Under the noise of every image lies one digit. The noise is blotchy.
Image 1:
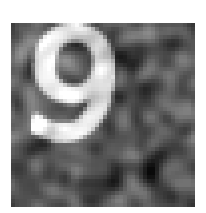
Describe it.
light 9
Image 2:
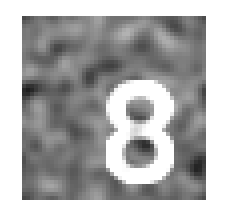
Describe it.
light 8
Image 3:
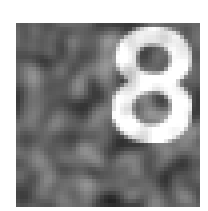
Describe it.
light 8
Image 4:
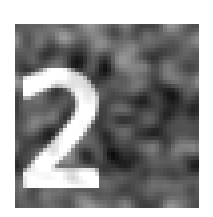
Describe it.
light 2
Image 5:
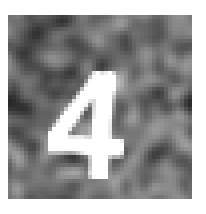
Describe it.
light 4
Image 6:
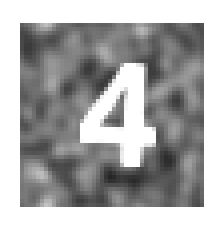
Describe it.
light 4
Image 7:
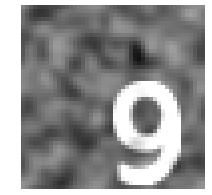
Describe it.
light 9
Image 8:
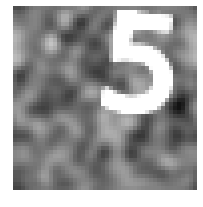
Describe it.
light 5
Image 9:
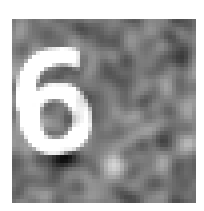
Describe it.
light 6
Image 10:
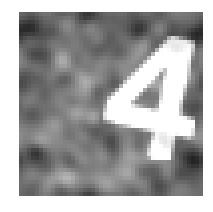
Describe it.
light 4
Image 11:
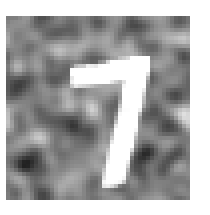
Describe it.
light 7
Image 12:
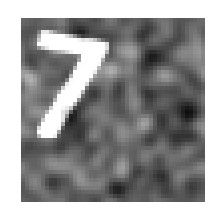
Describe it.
light 7
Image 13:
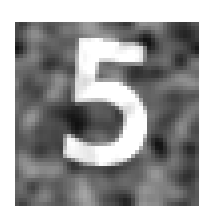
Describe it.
light 5
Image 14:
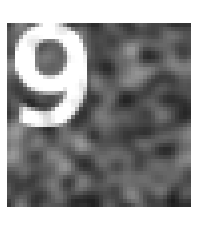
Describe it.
light 9
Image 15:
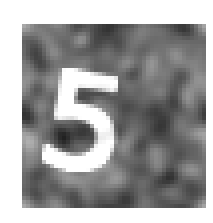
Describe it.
light 5
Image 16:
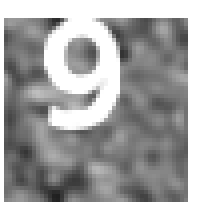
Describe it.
light 9
